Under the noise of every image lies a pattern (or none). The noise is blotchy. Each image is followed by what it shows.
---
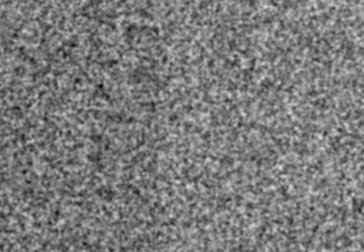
a sharp edge
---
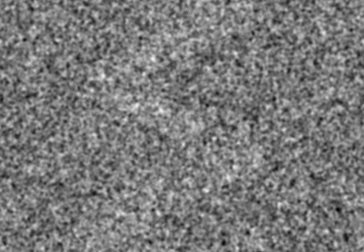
a wavy band
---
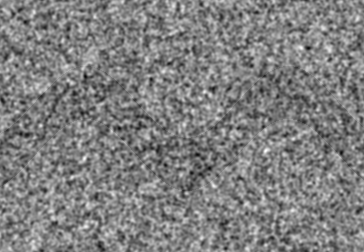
a wavy band
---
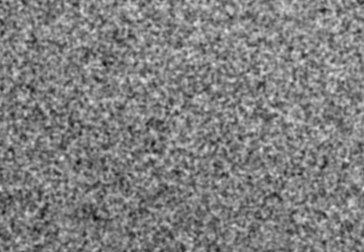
a smooth slope
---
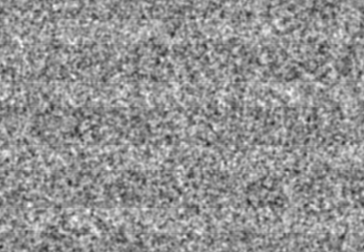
horizontal stripes
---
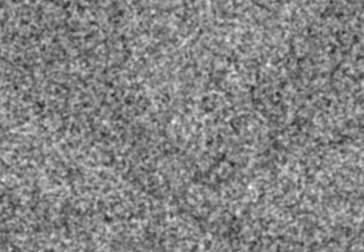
spokes from one point
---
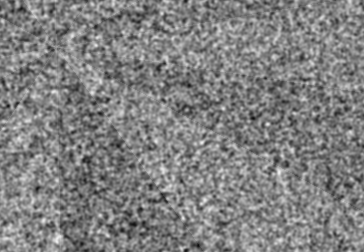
spokes from one point
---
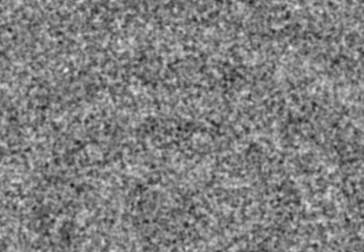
rings round one point
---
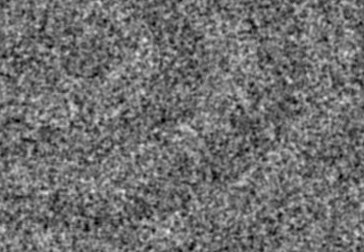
rings round one point
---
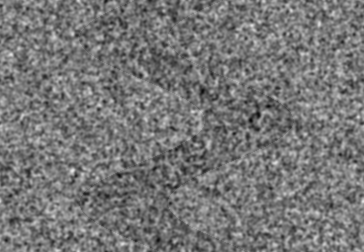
a wavy band
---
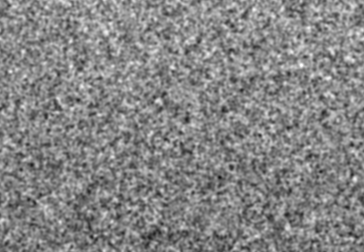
a smooth slope
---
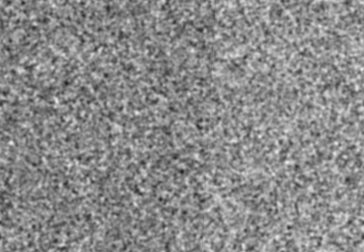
a sharp edge
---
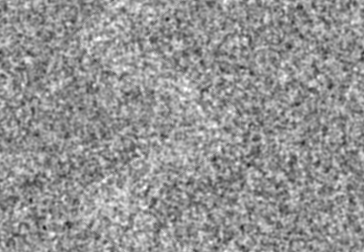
a wavy band
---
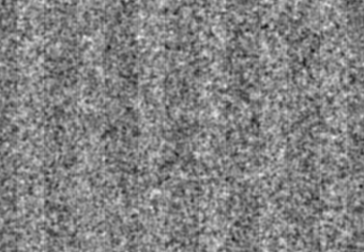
vertical stripes
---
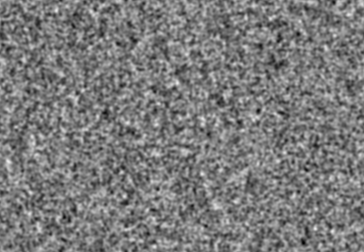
only noise
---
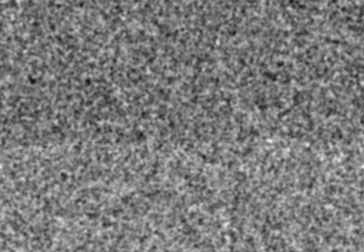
a sharp edge
